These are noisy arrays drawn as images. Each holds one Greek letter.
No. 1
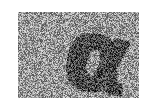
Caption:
dark alpha
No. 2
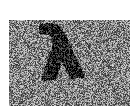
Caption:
dark lambda
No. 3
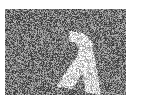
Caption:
light lambda
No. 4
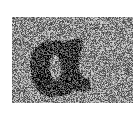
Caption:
dark alpha
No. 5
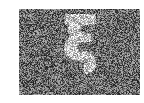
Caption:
light xi
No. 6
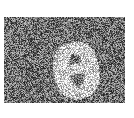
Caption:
light theta
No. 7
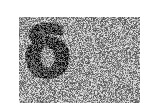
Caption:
dark delta
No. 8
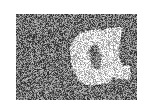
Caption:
light alpha
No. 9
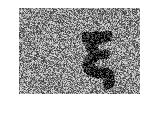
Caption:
dark xi
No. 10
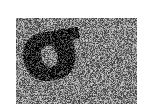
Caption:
dark sigma
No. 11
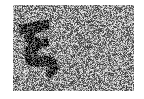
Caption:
dark xi
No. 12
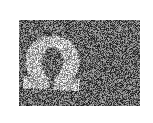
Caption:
light omega
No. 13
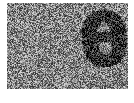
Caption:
dark theta
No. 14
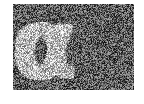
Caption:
light alpha
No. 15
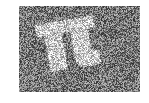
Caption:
light pi
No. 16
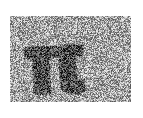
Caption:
dark pi
